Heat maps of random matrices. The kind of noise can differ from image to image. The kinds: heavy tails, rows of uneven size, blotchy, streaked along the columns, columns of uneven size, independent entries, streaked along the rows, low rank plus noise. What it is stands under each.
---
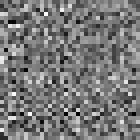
low rank plus noise
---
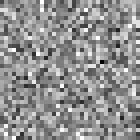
independent entries
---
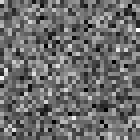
independent entries
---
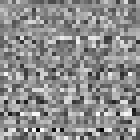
rows of uneven size
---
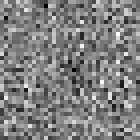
low rank plus noise
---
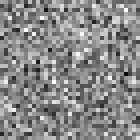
independent entries
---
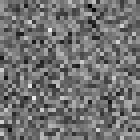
independent entries
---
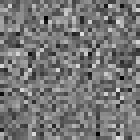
low rank plus noise
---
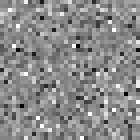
heavy tails
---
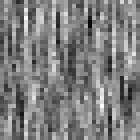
streaked along the columns
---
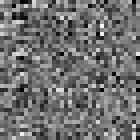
low rank plus noise
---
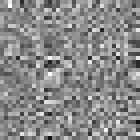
low rank plus noise
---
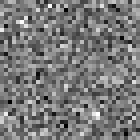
independent entries
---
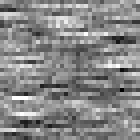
streaked along the rows
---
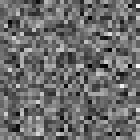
low rank plus noise
